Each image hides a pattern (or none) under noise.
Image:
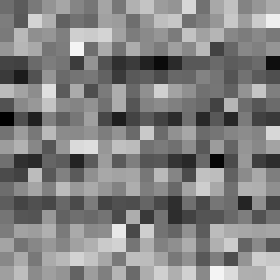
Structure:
bands of rows
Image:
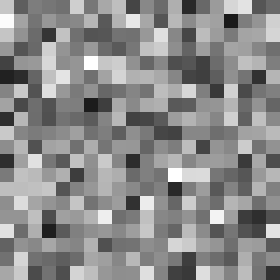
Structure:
only noise
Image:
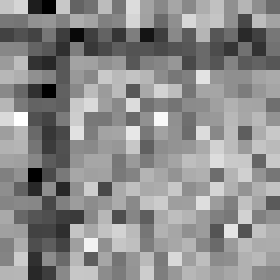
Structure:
bands of rows crossing bands of columns
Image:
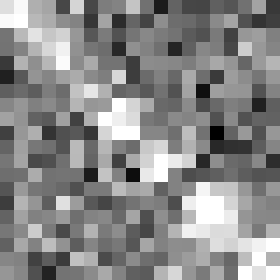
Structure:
blocks along the diagonal
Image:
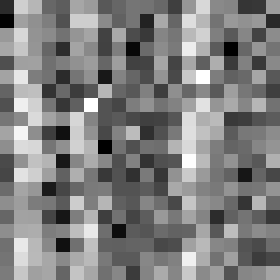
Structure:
bands of columns
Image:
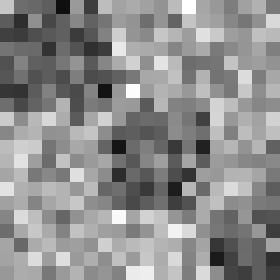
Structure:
blocks along the diagonal
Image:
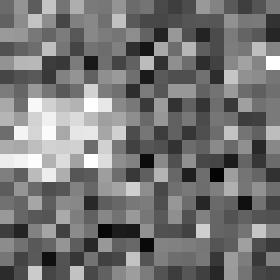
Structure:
one block
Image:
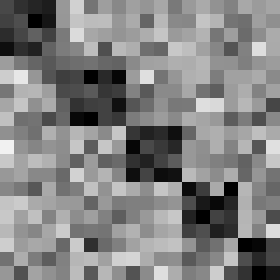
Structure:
blocks along the diagonal
